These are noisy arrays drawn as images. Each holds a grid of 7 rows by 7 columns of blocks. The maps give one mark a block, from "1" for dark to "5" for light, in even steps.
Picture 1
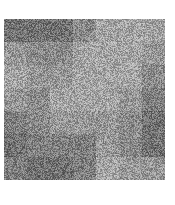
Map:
1 1 1 3 5 5 5
4 3 3 5 5 5 4
5 4 4 5 5 5 3
4 3 5 5 5 4 2
2 3 4 4 4 3 1
1 2 2 2 4 3 1
2 1 1 2 5 4 4
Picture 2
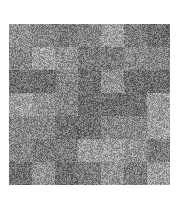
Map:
4 3 2 3 5 2 1
3 5 4 2 2 3 3
1 1 3 1 4 1 1
5 4 3 1 1 1 5
3 3 1 1 3 3 5
3 2 2 5 5 4 2
1 4 1 2 4 2 5
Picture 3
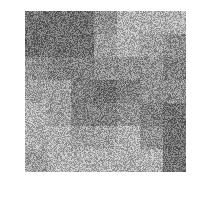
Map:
1 1 1 3 5 5 5
1 1 1 4 5 4 3
3 2 2 3 3 3 2
4 4 2 1 2 3 3
5 4 2 2 3 2 1
5 5 4 4 5 3 1
4 5 5 5 5 5 1
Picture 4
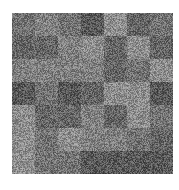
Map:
3 4 3 1 5 2 3
2 2 4 5 2 5 2
4 4 4 4 2 3 5
1 3 1 2 5 5 1
5 2 2 4 2 5 3
5 3 5 4 4 3 2
5 3 3 1 1 1 1
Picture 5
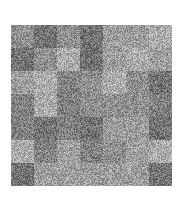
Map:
3 1 3 1 4 4 5
1 3 5 1 4 5 4
4 5 2 3 5 3 1
2 5 2 3 3 3 2
2 1 2 1 4 4 1
5 2 4 2 3 4 5
1 4 4 4 4 4 1
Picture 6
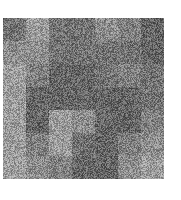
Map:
2 5 2 2 4 3 1
4 4 2 2 2 2 1
5 3 1 1 2 3 2
5 1 1 1 1 1 2
5 1 5 4 1 1 3
5 3 5 2 1 3 4
5 4 3 1 1 4 5
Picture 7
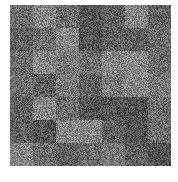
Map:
3 5 3 1 2 5 2
2 3 5 1 2 2 3
3 5 4 3 5 5 3
3 2 4 2 4 5 4
2 5 3 1 1 1 3
2 1 5 5 2 1 3
5 3 2 3 4 2 1
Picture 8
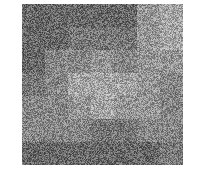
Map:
1 1 1 1 1 4 5
1 1 2 2 2 4 5
1 3 3 4 3 4 4
2 3 5 5 5 4 3
3 3 4 5 4 4 3
3 3 3 2 2 3 3
1 1 1 1 1 1 2
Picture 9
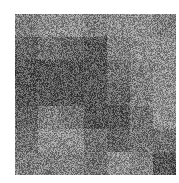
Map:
4 5 5 4 5 5 4
2 3 2 1 4 5 5
1 1 1 1 3 4 5
1 1 1 1 2 4 5
2 4 3 1 1 3 5
3 5 5 3 2 3 3
4 4 4 3 5 4 1
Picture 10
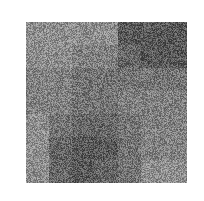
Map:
5 5 5 5 1 1 1
5 5 4 4 2 1 1
4 4 3 3 3 3 3
4 4 3 3 4 4 4
5 3 2 2 3 4 4
5 2 1 1 3 4 4
5 2 1 2 3 5 5
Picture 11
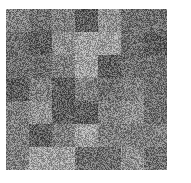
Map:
3 2 3 1 4 2 2
2 1 4 5 5 2 1
2 2 3 5 1 2 2
1 3 1 3 2 3 2
3 4 1 1 3 4 2
3 1 3 5 3 3 3
3 5 5 2 2 4 2
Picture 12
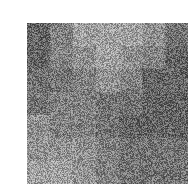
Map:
1 3 5 5 5 4 2
1 3 4 5 4 3 1
2 2 3 4 3 1 1
2 3 3 2 2 1 1
4 3 3 2 1 1 1
4 4 4 3 2 2 2
5 5 4 3 2 2 2
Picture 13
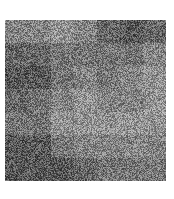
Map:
4 4 5 4 2 1 2
2 2 3 3 3 3 4
1 1 3 4 3 4 5
2 3 4 5 4 4 5
3 3 5 5 5 5 5
1 1 3 4 4 4 4
1 1 1 2 3 3 3
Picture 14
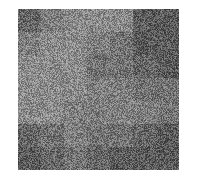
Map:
2 4 5 5 5 1 1
4 5 5 4 3 1 1
5 5 5 3 3 2 1
5 5 5 4 4 3 3
5 5 4 4 4 4 3
2 3 4 3 3 2 1
1 2 3 2 1 1 1
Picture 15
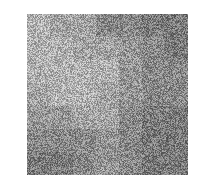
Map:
5 4 4 2 2 1 1
5 5 4 4 3 2 1
5 5 5 5 3 2 2
4 5 5 4 3 2 2
3 3 4 4 2 1 1
2 2 2 3 2 1 1
1 1 2 3 2 1 1
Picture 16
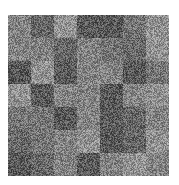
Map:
4 2 5 1 1 3 5
4 4 2 4 3 2 5
1 5 1 4 4 1 3
5 1 4 4 1 4 5
3 3 1 4 1 2 4
2 3 4 5 1 2 5
1 2 4 1 4 5 4
